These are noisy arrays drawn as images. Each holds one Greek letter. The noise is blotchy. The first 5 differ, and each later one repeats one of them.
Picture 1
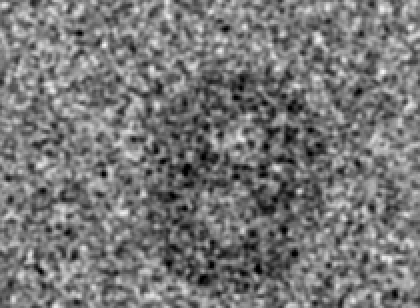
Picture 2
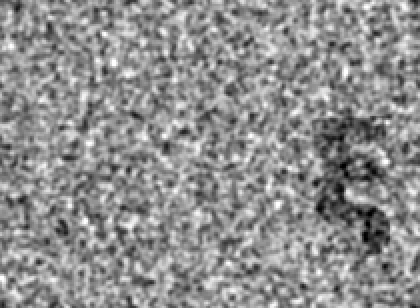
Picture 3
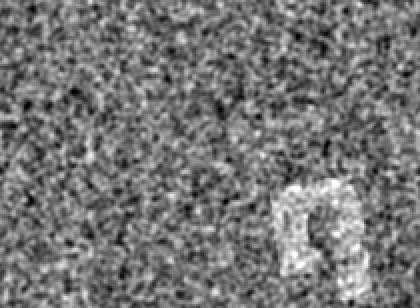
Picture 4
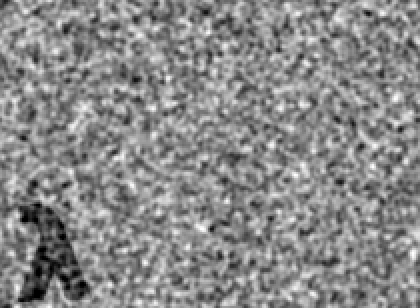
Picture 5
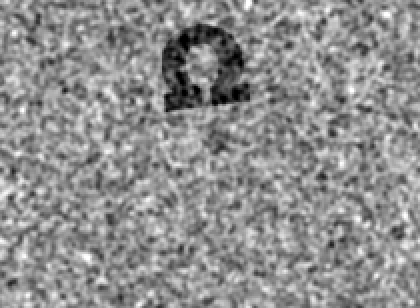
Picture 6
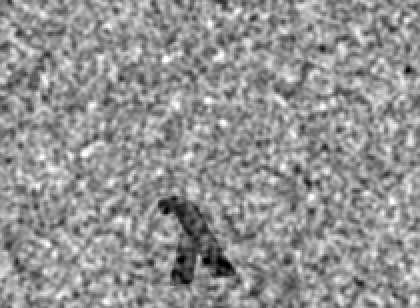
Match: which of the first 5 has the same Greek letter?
4
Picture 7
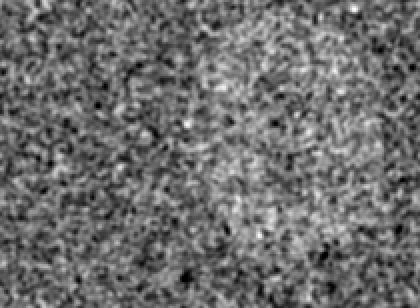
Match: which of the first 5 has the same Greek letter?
1
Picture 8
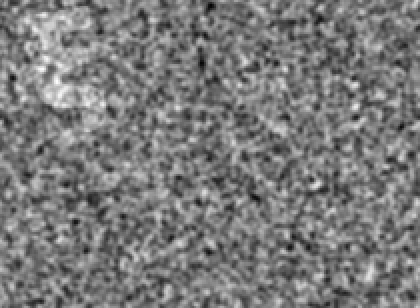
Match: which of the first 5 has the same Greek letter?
2
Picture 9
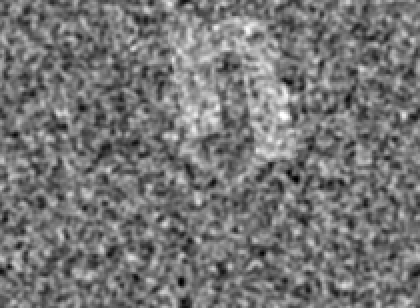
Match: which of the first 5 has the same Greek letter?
3
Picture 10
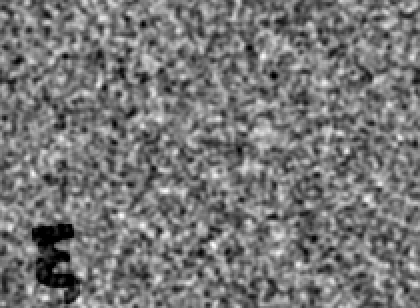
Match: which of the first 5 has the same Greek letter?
2
